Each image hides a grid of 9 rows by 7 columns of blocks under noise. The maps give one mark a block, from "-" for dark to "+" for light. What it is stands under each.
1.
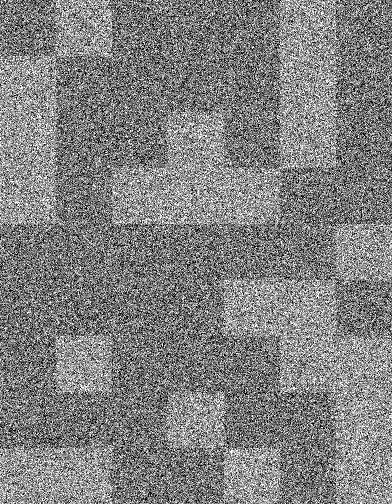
- + - - - + -
+ - - - - + -
+ - - + - + -
+ - + + + - -
- - - - - - +
- - - - + + -
- + - - - + +
- - - + - - +
+ + - - + - +
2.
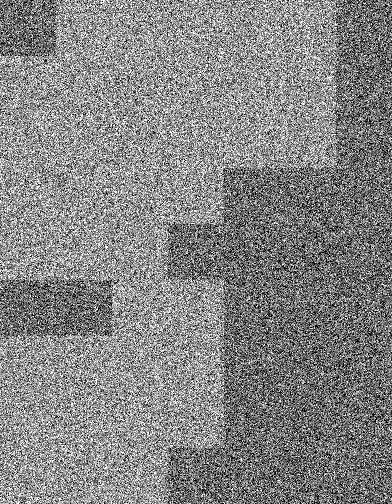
- + + + + + -
+ + + + + + -
+ + + + + + -
+ + + + - - -
+ + + - - - -
- - + + - - -
+ + + + - - -
+ + + + - - -
+ + + - - - -
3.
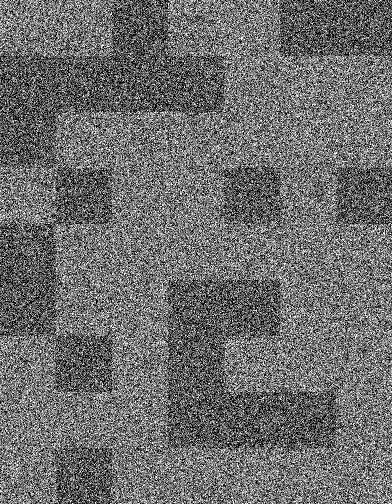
+ + - + + - -
- - - - + + +
- + + + + + +
+ - + + - + -
- + + + + + +
- + + - - + +
+ - + - + + +
+ + + - - - +
+ - + + + + +
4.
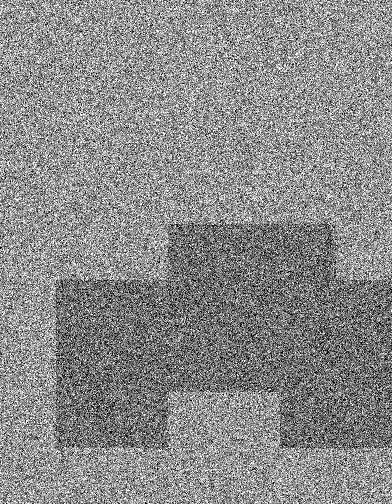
+ + + + + + +
+ + + + + + +
+ + + + + + +
+ + + + + + +
+ + + - - - +
+ - - - - - -
+ - - - - - -
+ - - + + - -
+ + + + + + +
